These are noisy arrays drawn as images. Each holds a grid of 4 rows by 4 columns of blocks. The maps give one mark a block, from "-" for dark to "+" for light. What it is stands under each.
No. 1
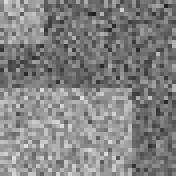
+ - - -
- - - -
+ + + -
+ + + -
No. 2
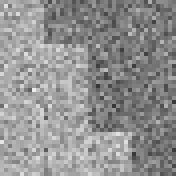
+ - - -
+ + - -
+ + - -
+ + + -
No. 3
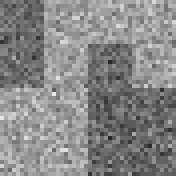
- + + +
- + - +
+ + - -
+ + - -
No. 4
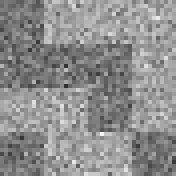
- + + +
- - - +
+ + - +
- + + -
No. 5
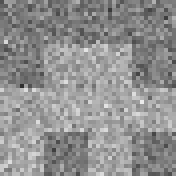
- - - -
- + + -
+ + + +
+ - + -
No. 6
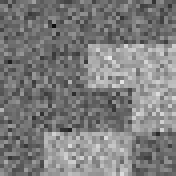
- - - -
- - + +
- - - +
- + + -
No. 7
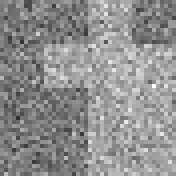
- - + -
- + + +
- - + +
- - + +
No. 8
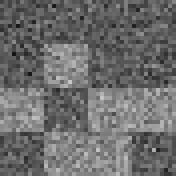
- - - -
- + - -
+ - + +
- + + -
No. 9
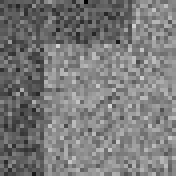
- - - +
- + + +
- + + +
- + + +
